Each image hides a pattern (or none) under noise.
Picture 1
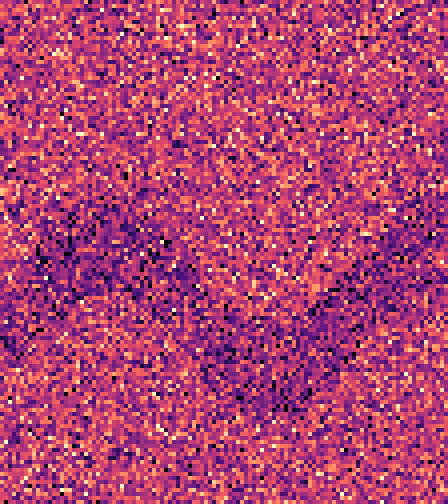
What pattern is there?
a wavy band
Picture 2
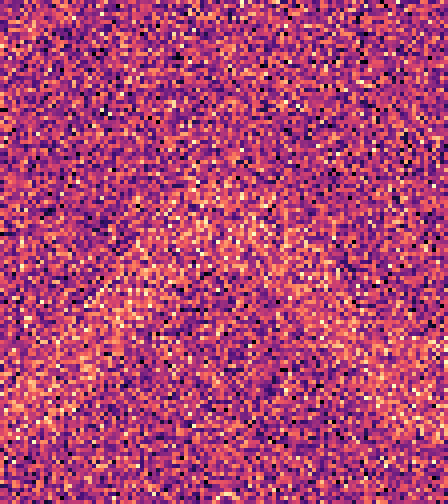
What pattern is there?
a wavy band
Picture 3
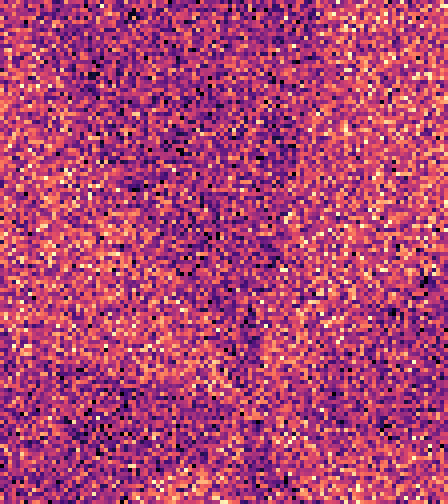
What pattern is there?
spokes from one point
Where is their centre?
bottom middle
